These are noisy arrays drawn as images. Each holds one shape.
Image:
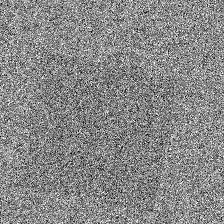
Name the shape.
square
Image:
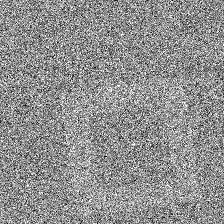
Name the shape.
square frame
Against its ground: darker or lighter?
lighter
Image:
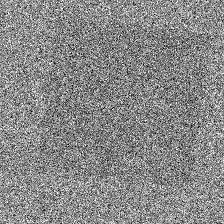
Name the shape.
square
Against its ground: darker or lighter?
darker
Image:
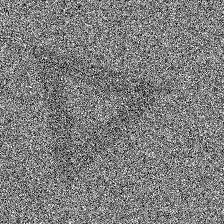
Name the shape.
triangle frame
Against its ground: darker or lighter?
darker
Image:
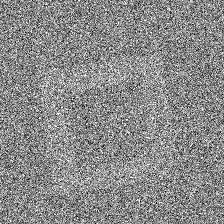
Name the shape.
square frame
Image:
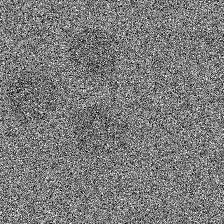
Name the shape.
three dots
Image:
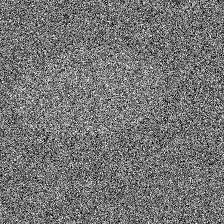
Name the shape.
ellipse
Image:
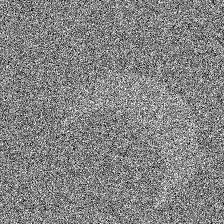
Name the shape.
crescent
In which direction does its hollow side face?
down and left
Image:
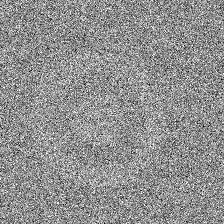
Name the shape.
bullseye
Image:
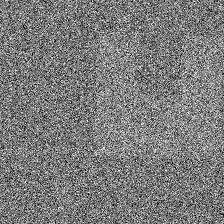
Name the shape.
square with a notch
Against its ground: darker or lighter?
lighter
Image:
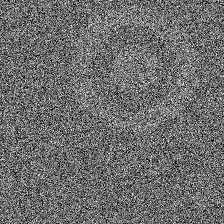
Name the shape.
bullseye
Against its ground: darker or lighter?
lighter
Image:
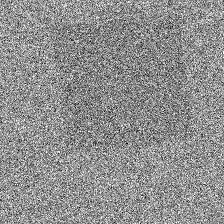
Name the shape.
square
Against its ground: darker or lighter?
darker
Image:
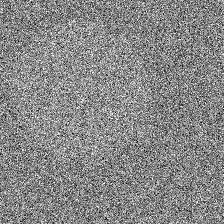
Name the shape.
disc
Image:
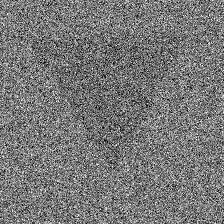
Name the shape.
triangle
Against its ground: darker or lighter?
darker
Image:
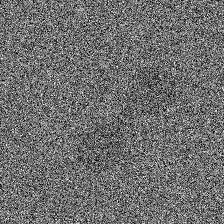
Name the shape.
dumbbell
